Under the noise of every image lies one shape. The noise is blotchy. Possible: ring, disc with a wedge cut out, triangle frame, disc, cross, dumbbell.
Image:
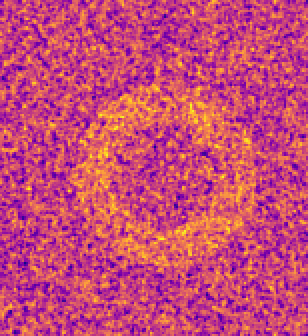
ring
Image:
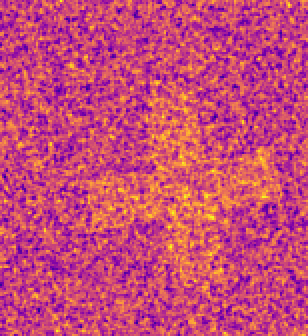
cross
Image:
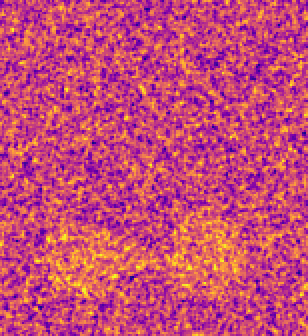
dumbbell
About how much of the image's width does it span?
two thirds
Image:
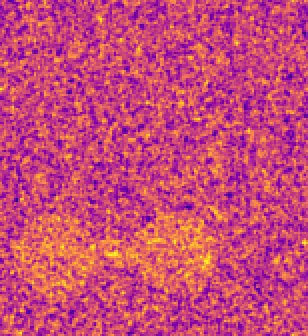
dumbbell
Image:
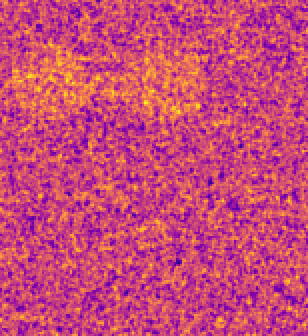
dumbbell
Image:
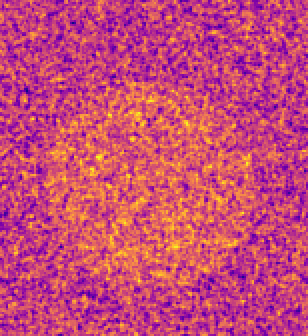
disc
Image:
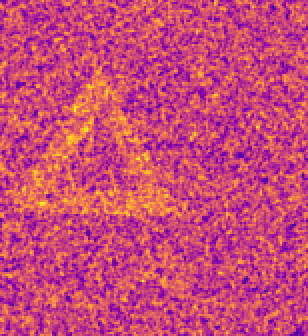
triangle frame
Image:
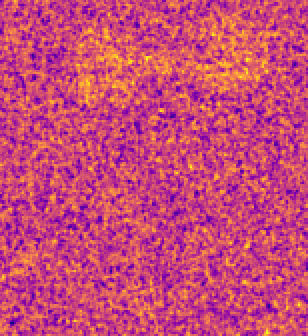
dumbbell
